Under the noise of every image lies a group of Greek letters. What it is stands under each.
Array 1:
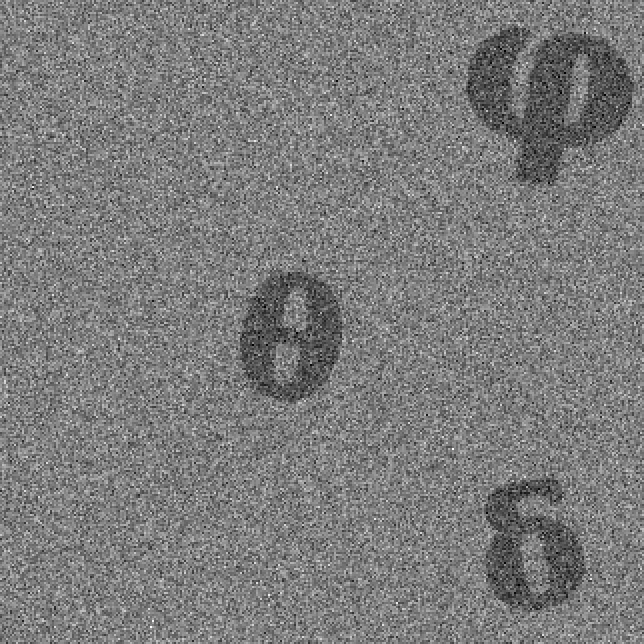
top right: phi; centre: theta; bottom right: delta
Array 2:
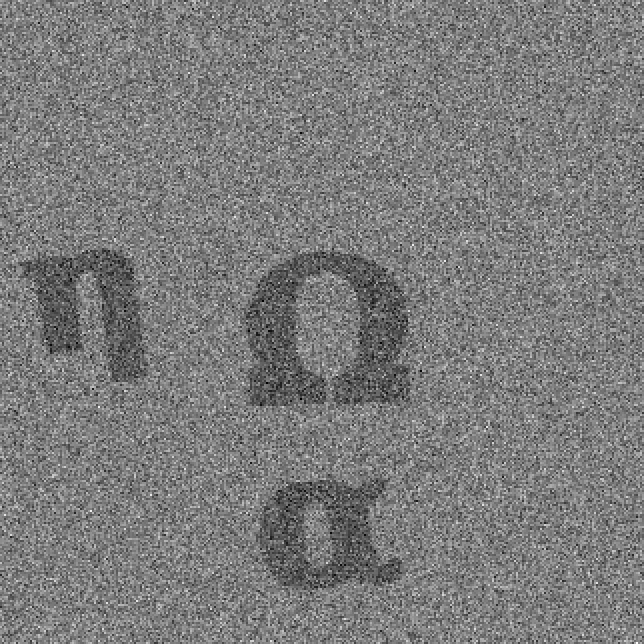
middle left: eta; centre: omega; bottom middle: alpha
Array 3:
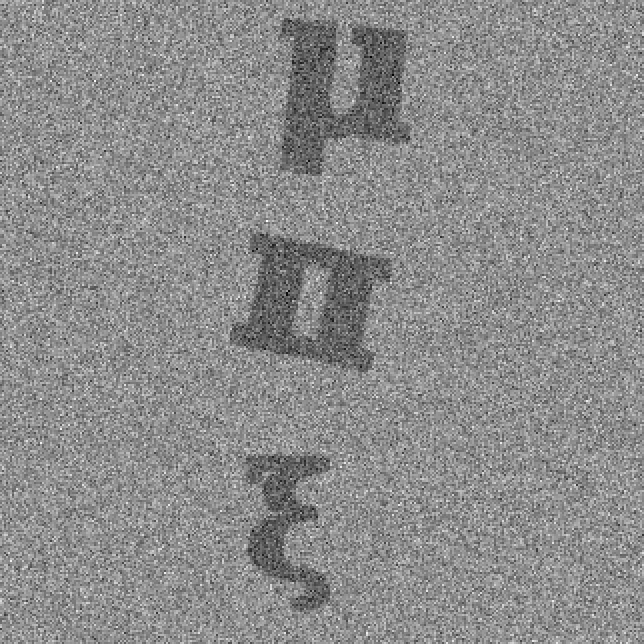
top middle: mu; centre: pi; bottom middle: xi
